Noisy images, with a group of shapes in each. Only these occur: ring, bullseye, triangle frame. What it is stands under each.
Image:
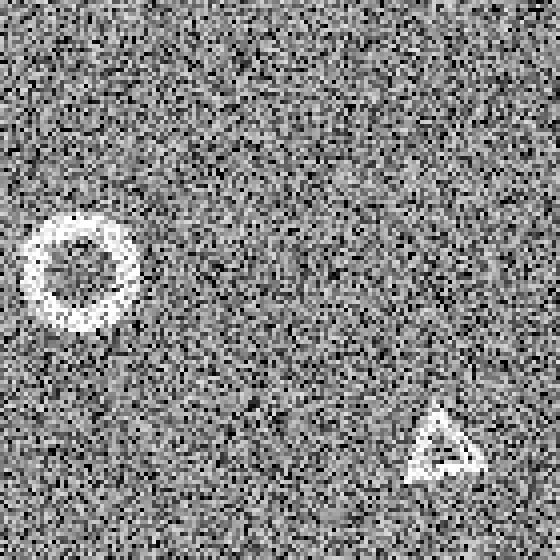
middle left: ring; bottom right: triangle frame
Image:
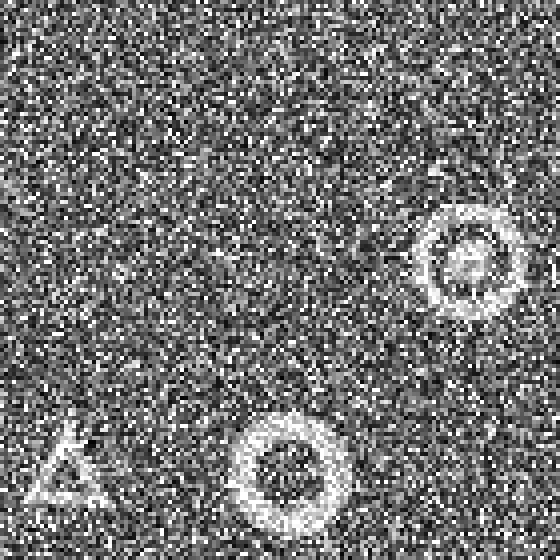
middle right: bullseye; bottom left: triangle frame; bottom middle: ring
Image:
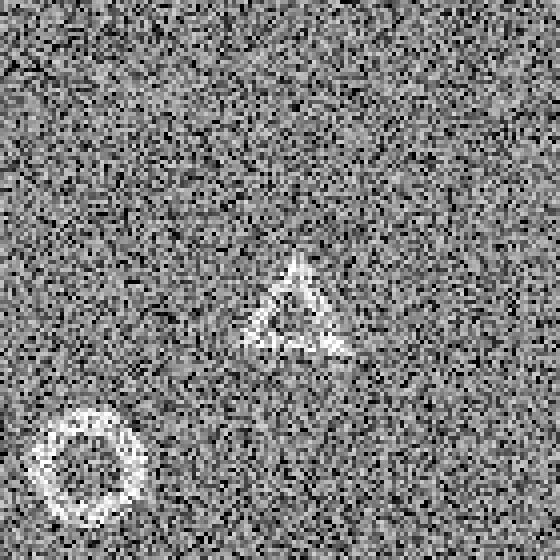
centre: triangle frame; bottom left: ring
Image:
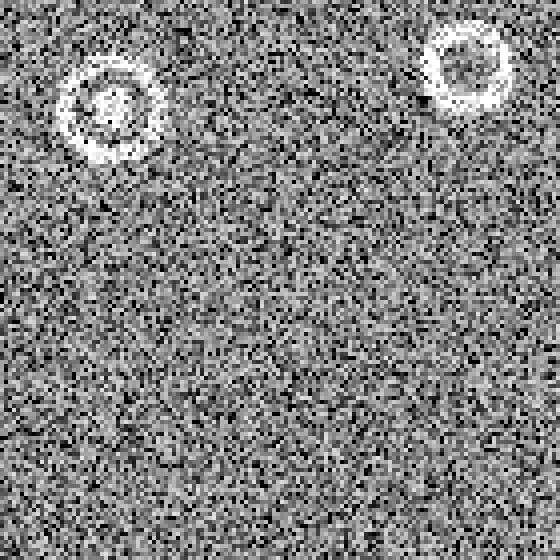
top left: bullseye; top right: ring
